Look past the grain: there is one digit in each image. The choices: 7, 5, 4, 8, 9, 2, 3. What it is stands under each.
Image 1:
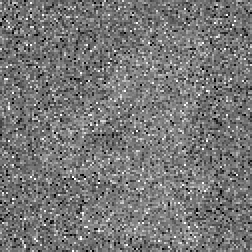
4
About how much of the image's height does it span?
nearly all
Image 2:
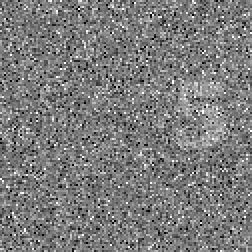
5
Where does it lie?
middle right
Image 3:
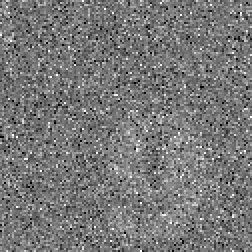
9
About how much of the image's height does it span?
half
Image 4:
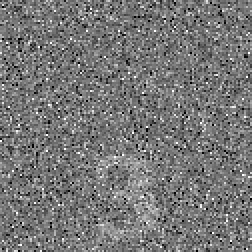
3
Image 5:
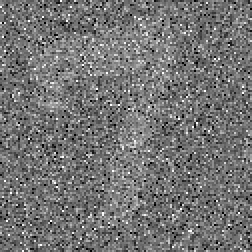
7
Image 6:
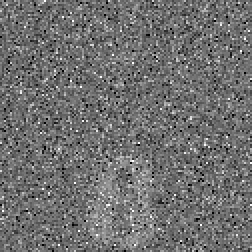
8
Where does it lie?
bottom middle
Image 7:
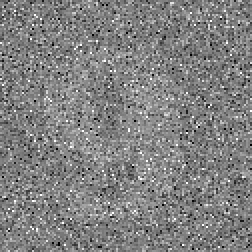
9
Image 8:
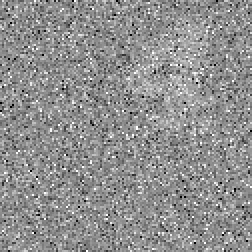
4
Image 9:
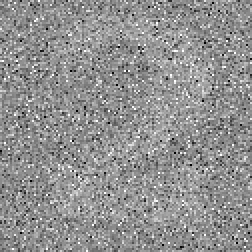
2
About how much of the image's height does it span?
nearly all
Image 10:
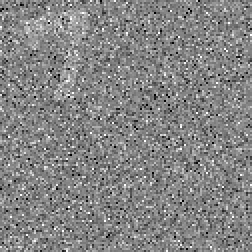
7
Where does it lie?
top left
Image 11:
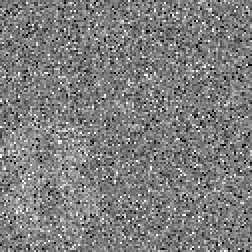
8
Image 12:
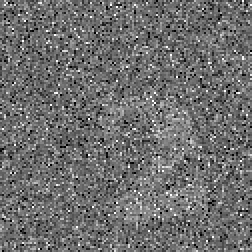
2
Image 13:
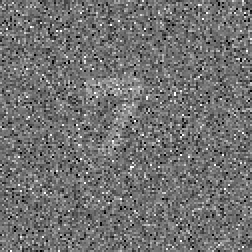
7
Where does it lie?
centre
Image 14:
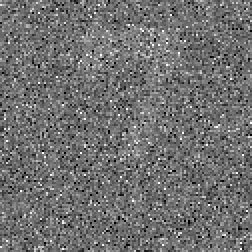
7
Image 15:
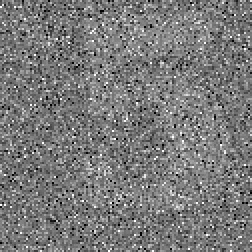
5
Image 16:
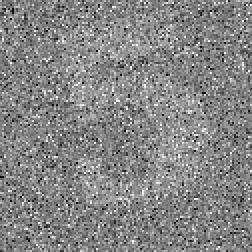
5
